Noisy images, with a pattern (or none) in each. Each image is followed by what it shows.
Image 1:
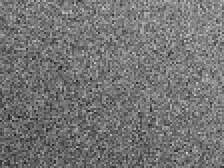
a smooth slope
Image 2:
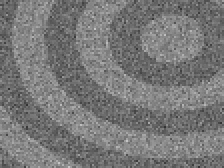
rings round one point
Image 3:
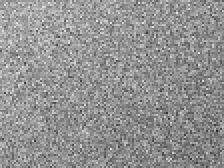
a smooth slope
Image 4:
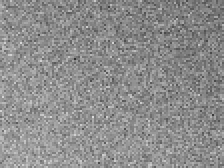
a smooth slope
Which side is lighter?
bottom left
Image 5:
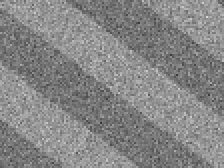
diagonal stripes
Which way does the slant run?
top left to bottom right
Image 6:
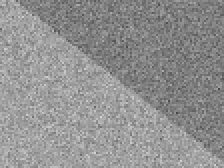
a sharp edge
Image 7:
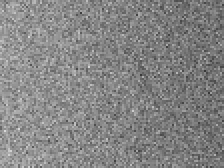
a smooth slope
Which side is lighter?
left
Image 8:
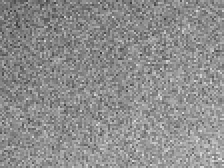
a smooth slope
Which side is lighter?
bottom right
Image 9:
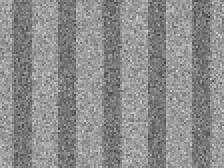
vertical stripes
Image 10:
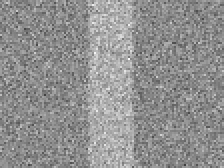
one vertical stripe
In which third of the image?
middle
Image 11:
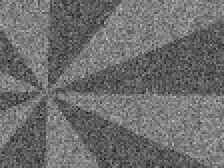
spokes from one point
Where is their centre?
middle left
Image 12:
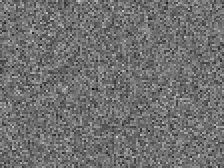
only noise
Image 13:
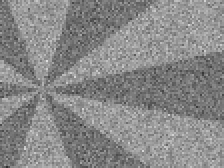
spokes from one point
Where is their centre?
middle left
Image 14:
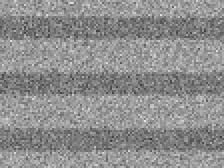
horizontal stripes
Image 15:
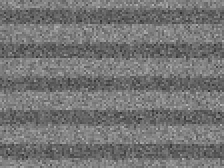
horizontal stripes
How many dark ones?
5
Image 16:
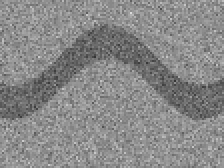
a wavy band
